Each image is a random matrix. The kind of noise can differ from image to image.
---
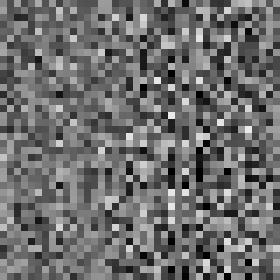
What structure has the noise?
columns of uneven size
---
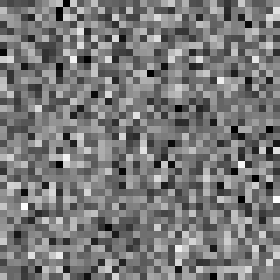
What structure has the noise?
independent entries
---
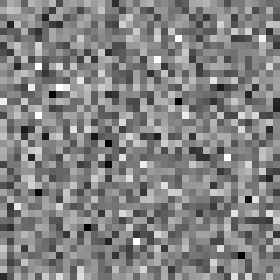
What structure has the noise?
independent entries
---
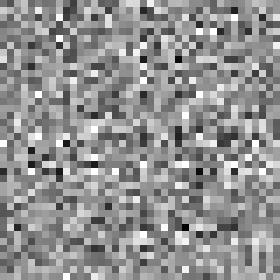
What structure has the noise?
low rank plus noise
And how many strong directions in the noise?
three or four
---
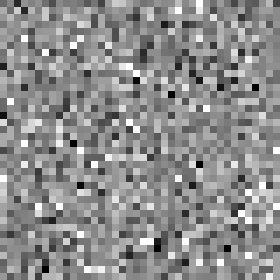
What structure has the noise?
heavy tails
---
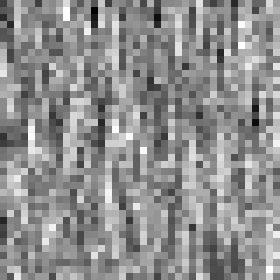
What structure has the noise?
streaked along the columns
